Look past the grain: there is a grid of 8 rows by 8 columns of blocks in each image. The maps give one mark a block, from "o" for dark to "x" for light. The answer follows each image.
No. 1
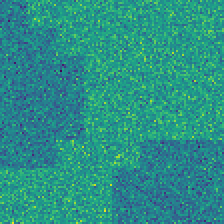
o x x x x x x x
o o x x x x x x
o o o x x x x x
o o o x x x x x
o o o x x x x x
o o x x x o o o
x x x x o o o o
x x x x o o o o
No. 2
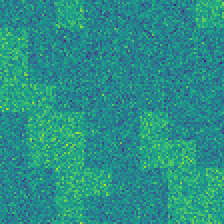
o o x o o o o x
x o o o o o o o
x o o o o o o o
x x o o o o o o
o x x o o x o o
o x x o o x x o
o o x x o o x x
o o x o o o x x
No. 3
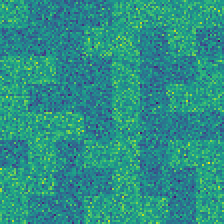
x o o o x x x x
o o o x x o x o
x x o o x o o x
x o o o x o x x
x x x o x o o o
o x o x x o x x
x x o o x o o x
x o o x x x o x
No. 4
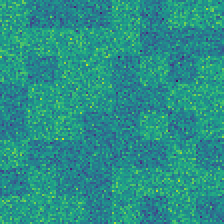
x o o o x o x x
x x x x x o o o
x o x x o x o x
o x x x o o x x
o x x o o x o x
x o o o o o x o
o x o o x x x x
x x x o x o x o
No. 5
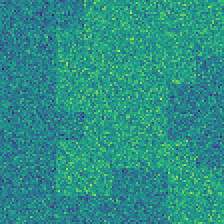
o o o x x x x x
o o x x x x x x
o o x x x x x o
o o x x x x o o
o o o x x x o o
o o x x x x x o
o o x x o o x x
o o o o o o x x
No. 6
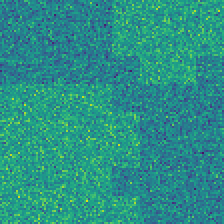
o o o o x x x x
o o o o x x x x
o o o o o x x o
x x x x o o o o
x x x x x o o o
x x x x x o o o
x x x x o o o o
x x x x x o o o
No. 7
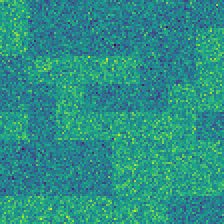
x o o o o o o o
x o o o o o o x
o x x x x o o x
o o x o o o x x
x o x x x x x o
o o o o x x x x
o o o o x x x x
x x x x x x o o
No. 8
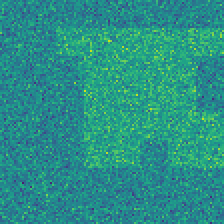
o o o o o o o o
o o x x x x x x
o o o x x x x o
o o o x x x x o
o o o x x x x x
o o o x x o x x
o o o o o o o o
o o o o o o o o
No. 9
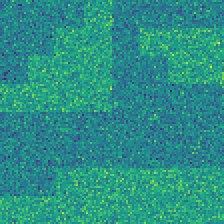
o o o x o o o o
o o x x o x x x
o x x x o o x x
x x x x o o o o
o o o o o o o o
o o o o o o o o
o o x x x x x x
x x x x x x x x
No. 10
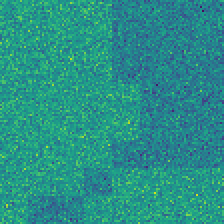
x x x x o o o o
x x x x o o o o
x x x x o o o o
x x x x x o o o
x x x x x o o o
x x x x o o o o
x x x o x x x x
x o o x x x x x
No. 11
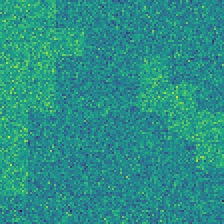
x x o o o o o o
x x x o o o o o
x x o o o x o o
x x o o o x x o
x o o o o o x x
x o o o o o o x
x o o o o o o o
o o o o o o o o
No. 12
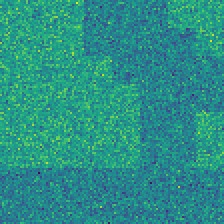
x x x o o o x x
x x x o o o o x
x x x x o o o o
x x x x x o o o
x x x x x o o x
x x x x x o o x
o o o o o o o o
o o o o o o o o
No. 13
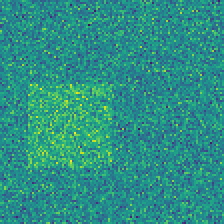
o o o o o o o o
o o o o o o o o
o o o o o o o o
o x x x o o o o
o x x x o o o o
o x x x o o o o
o o o o o o o o
o o o o o o o o
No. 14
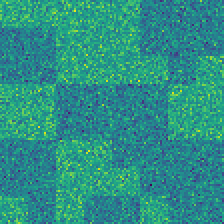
x x x x x o o o
o o x x x o o o
o o x x x x o x
x x o o o o x x
x x o o o o x x
o o x x o o o o
o o x x x o o o
x o x o o x o o
